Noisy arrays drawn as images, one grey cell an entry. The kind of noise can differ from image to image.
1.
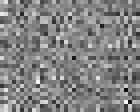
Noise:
low rank plus noise
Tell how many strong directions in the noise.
one
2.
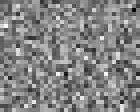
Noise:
independent entries
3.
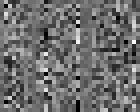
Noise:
columns of uneven size
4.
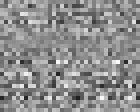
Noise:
rows of uneven size
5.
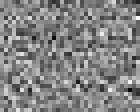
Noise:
low rank plus noise
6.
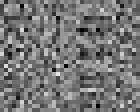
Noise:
low rank plus noise
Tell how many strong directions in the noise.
two
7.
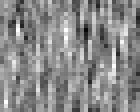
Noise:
streaked along the columns
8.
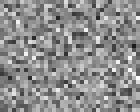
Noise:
independent entries
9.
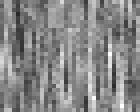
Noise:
streaked along the columns
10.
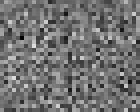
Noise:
low rank plus noise
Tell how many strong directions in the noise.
five to eight
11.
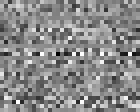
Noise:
rows of uneven size
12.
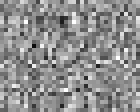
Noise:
low rank plus noise
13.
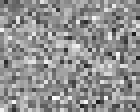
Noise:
independent entries
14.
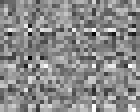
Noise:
low rank plus noise
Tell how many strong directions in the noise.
one
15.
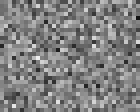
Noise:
independent entries
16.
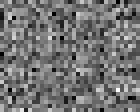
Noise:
low rank plus noise
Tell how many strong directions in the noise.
three or four
